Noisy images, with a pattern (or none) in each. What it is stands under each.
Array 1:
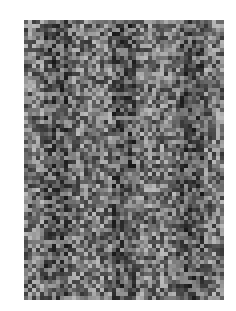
vertical stripes
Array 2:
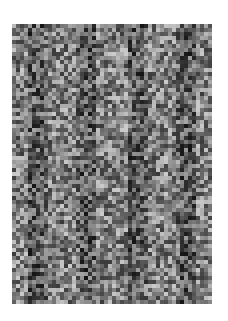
vertical stripes
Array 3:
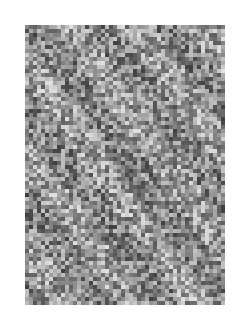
diagonal stripes
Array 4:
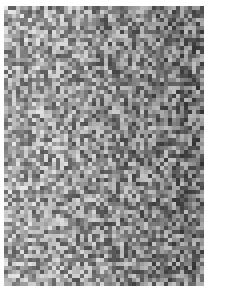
a smooth slope
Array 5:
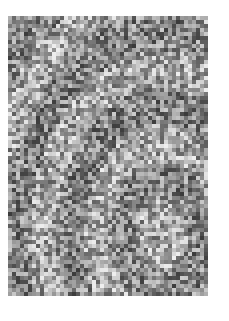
rings round one point
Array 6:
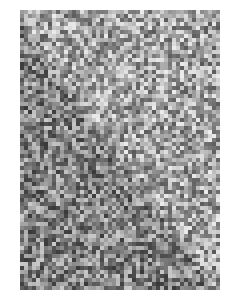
a sharp edge
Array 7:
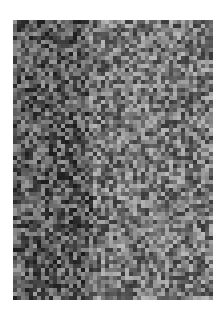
a sharp edge
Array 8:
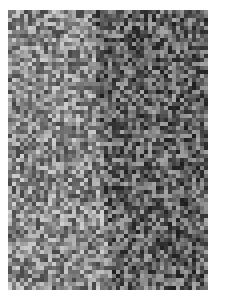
a sharp edge
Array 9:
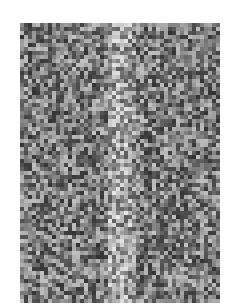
one vertical stripe
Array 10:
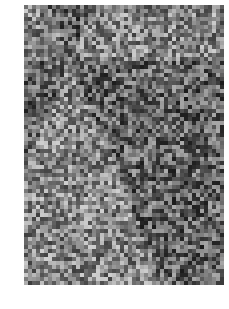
spokes from one point
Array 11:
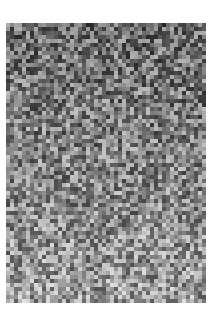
a smooth slope
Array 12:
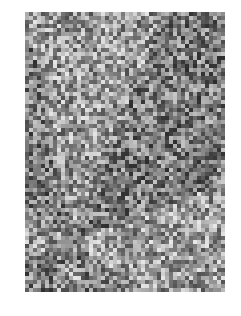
spokes from one point
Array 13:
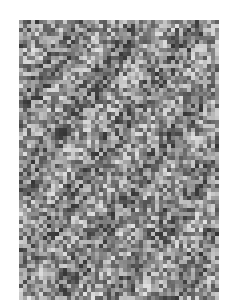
diagonal stripes
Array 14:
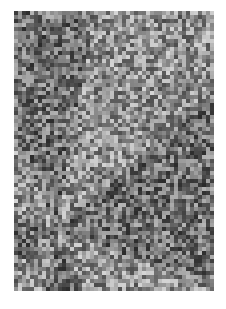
spokes from one point
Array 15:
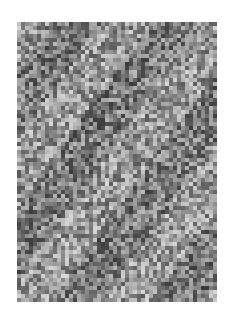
diagonal stripes
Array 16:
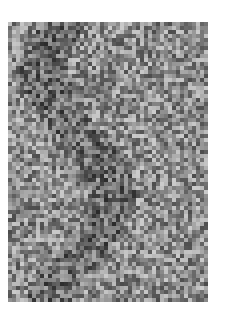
a wavy band
